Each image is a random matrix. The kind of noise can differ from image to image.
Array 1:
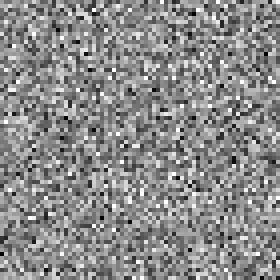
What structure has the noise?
independent entries
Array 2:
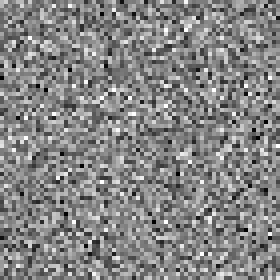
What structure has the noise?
independent entries
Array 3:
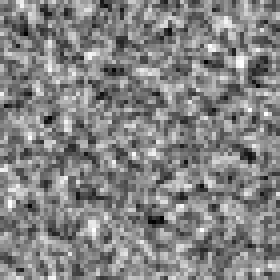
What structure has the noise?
blotchy
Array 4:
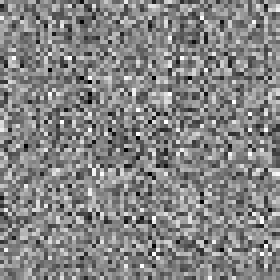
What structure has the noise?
low rank plus noise
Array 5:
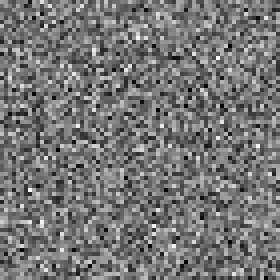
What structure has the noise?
independent entries
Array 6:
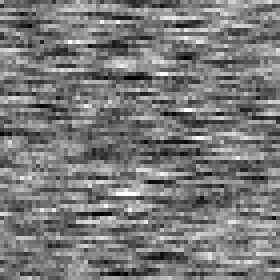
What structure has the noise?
streaked along the rows
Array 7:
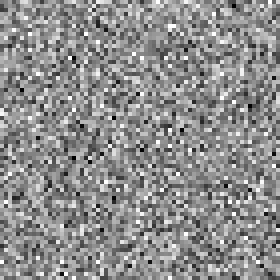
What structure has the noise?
independent entries
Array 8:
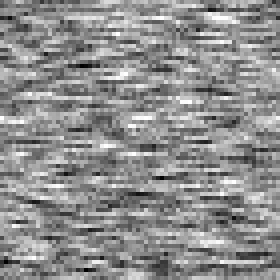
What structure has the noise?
streaked along the rows
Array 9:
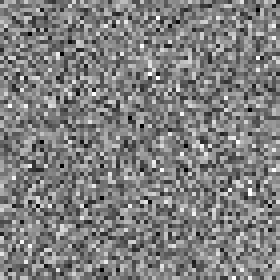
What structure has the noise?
independent entries
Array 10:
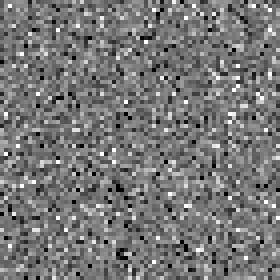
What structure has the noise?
heavy tails
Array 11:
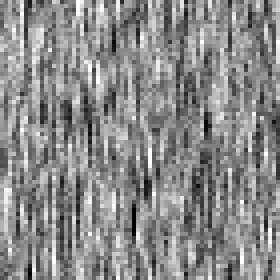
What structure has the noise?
streaked along the columns
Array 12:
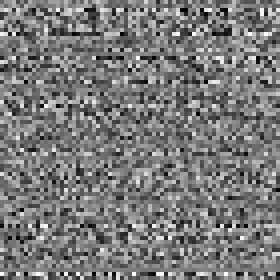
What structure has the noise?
rows of uneven size
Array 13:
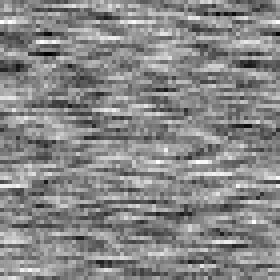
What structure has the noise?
streaked along the rows
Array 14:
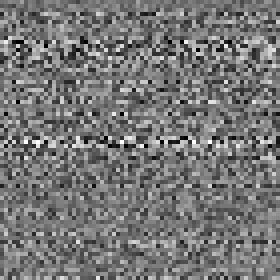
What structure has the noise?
rows of uneven size
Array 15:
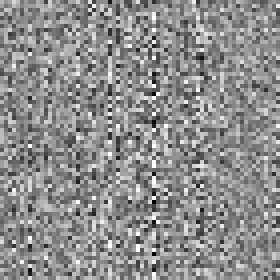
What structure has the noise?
columns of uneven size
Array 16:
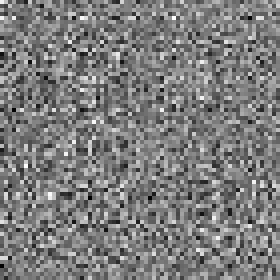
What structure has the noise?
low rank plus noise
